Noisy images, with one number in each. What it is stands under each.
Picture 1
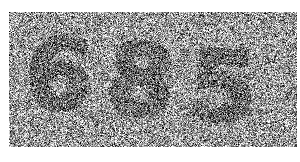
685
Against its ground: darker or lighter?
darker
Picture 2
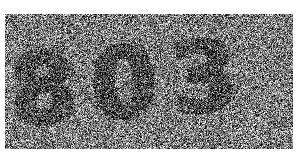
803
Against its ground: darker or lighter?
darker
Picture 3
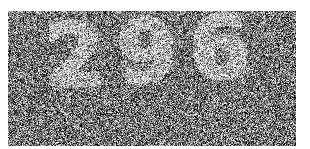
296
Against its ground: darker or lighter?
lighter
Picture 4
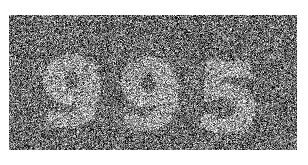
995
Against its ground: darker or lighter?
lighter
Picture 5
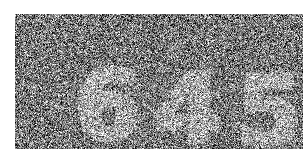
645
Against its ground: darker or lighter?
lighter
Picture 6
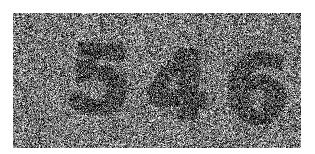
546
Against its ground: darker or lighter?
darker
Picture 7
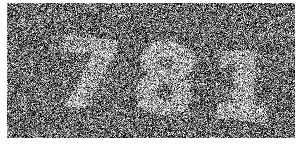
781
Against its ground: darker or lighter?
lighter
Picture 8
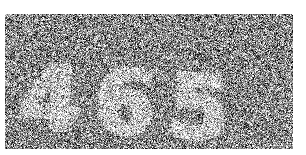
465
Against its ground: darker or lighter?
lighter
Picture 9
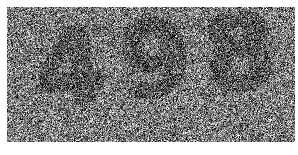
498
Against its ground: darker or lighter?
darker
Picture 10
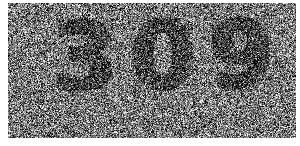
309
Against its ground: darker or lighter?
darker
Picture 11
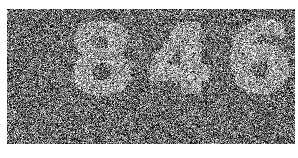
846
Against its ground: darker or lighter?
lighter
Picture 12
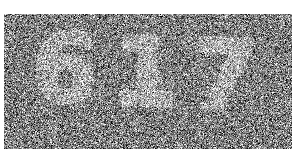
617
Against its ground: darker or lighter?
lighter
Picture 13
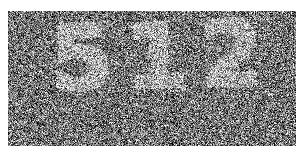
512
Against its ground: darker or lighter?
lighter
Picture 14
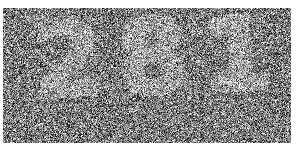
281
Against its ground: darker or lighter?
lighter
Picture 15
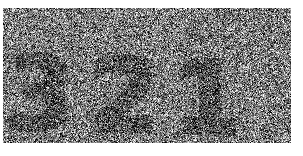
321
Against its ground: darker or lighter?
darker
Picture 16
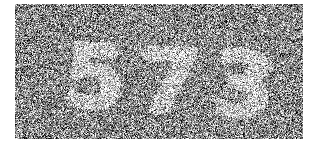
573
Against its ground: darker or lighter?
lighter
